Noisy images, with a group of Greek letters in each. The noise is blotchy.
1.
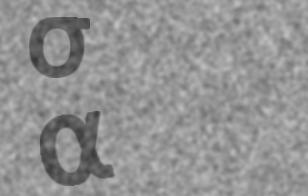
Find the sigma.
top left
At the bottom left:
alpha
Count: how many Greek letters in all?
2
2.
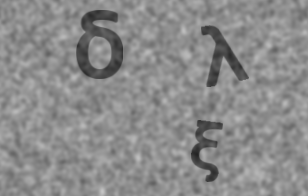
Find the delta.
top left
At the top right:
lambda
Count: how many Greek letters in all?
3
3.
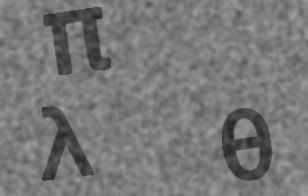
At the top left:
pi
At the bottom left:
lambda
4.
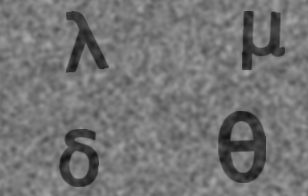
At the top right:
mu
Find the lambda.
top left
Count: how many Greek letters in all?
4
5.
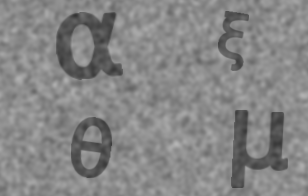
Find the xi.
top right
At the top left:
alpha
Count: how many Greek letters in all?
4
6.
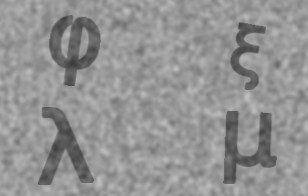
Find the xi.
top right
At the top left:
phi
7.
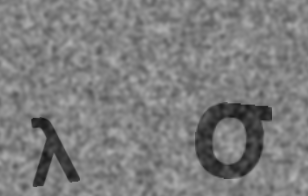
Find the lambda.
bottom left
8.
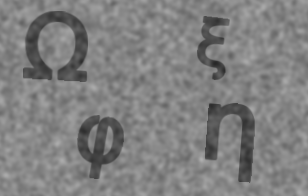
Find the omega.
top left
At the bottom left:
phi
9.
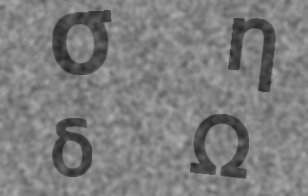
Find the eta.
top right
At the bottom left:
delta
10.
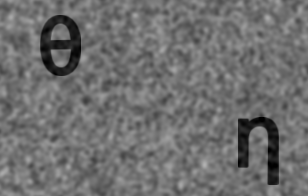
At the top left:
theta
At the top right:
nothing
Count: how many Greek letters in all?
2
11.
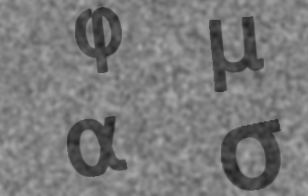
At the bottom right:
sigma
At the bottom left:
alpha
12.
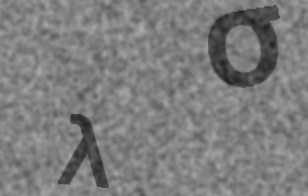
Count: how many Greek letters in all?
2
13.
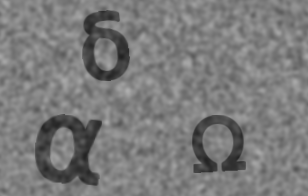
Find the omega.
bottom right
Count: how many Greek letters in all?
3
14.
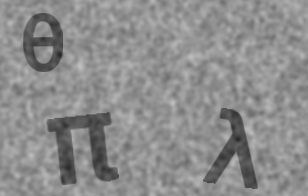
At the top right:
nothing
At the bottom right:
lambda
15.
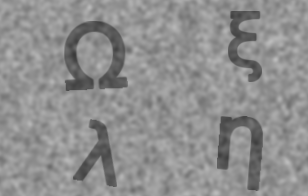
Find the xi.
top right
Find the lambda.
bottom left
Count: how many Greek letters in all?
4
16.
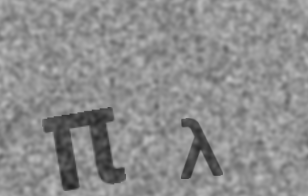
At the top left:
nothing
